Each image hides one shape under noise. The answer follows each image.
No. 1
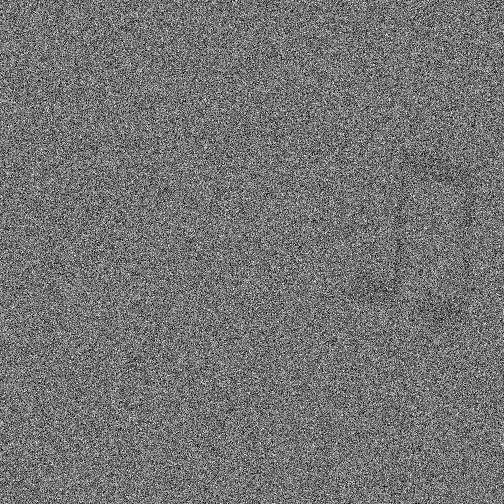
pair of musical notes
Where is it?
middle right
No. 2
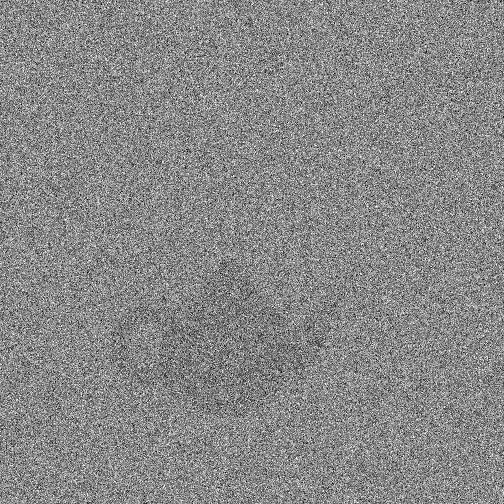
teapot
